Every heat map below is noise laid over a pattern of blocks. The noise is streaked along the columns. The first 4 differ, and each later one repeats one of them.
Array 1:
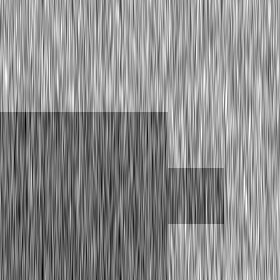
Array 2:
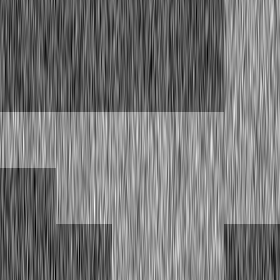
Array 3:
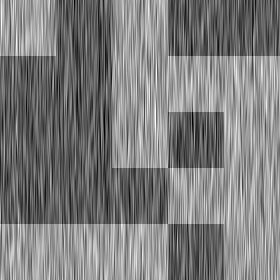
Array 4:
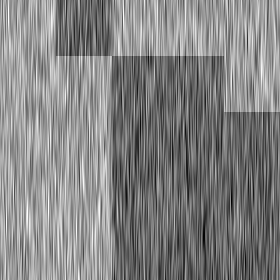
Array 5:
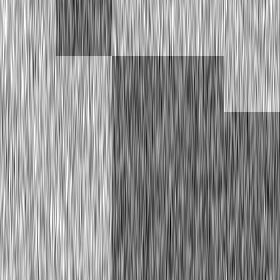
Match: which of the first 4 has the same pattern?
4
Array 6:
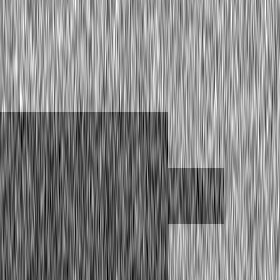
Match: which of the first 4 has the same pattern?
1
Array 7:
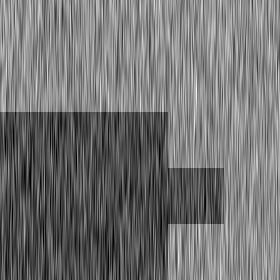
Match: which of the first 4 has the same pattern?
1
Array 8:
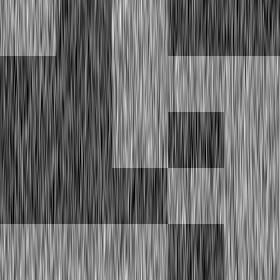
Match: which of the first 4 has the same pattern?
3
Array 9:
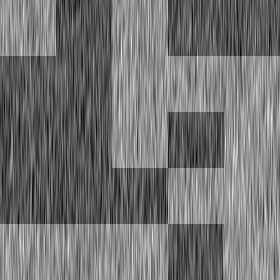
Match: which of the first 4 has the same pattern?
3
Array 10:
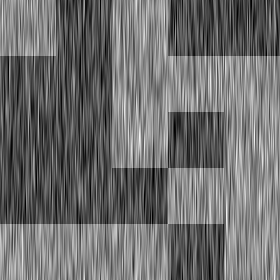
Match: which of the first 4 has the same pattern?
3
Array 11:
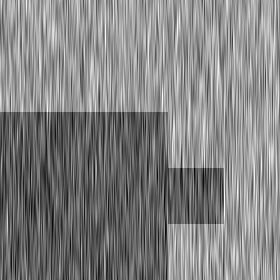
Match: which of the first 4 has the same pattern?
1
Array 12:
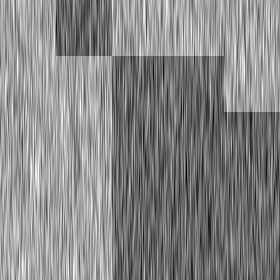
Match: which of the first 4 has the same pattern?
4
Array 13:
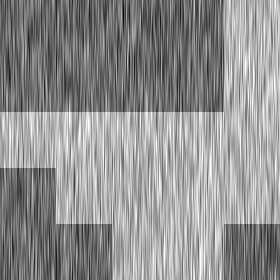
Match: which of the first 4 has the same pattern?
2
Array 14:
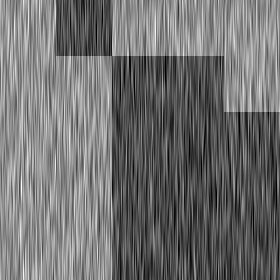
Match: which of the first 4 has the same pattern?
4
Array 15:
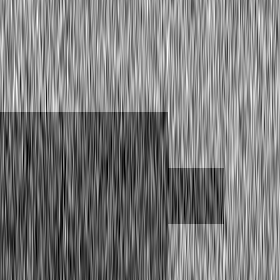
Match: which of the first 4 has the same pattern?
1
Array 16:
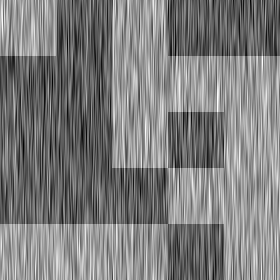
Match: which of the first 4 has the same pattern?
3
